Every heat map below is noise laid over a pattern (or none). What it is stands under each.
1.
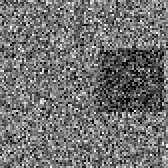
one block
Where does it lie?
middle right
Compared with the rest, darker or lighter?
darker
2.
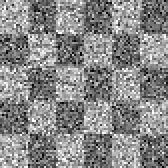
a checkerboard
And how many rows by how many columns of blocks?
5 by 6
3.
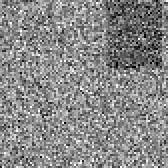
one block
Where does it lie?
top right
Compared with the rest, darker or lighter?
darker
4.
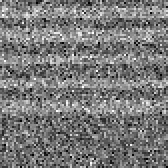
bands of rows
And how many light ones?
5
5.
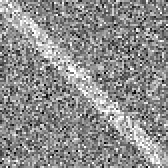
a diagonal band
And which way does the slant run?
top left to bottom right
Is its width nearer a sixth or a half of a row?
a sixth
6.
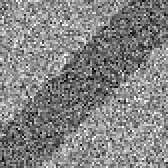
a diagonal band
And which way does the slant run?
bottom left to top right
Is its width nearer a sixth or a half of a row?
a half
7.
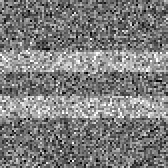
bands of rows
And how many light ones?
2
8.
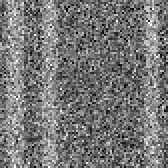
bands of columns
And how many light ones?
3
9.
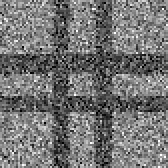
bands of rows crossing bands of columns
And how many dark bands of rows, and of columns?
2 and 2
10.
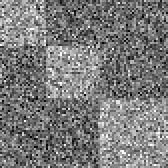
blocks along the diagonal
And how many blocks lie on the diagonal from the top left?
3
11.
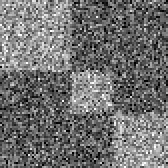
blocks along the diagonal
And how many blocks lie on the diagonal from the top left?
3
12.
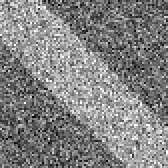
a diagonal band
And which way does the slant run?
top left to bottom right
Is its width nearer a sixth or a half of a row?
a half
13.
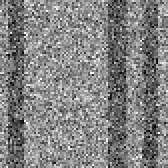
bands of columns
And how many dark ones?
3
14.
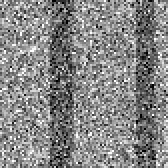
bands of columns
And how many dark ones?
2
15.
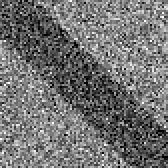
a diagonal band
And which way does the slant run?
top left to bottom right
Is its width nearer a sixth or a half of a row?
a half
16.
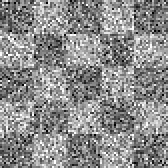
a checkerboard
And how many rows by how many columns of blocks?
5 by 5
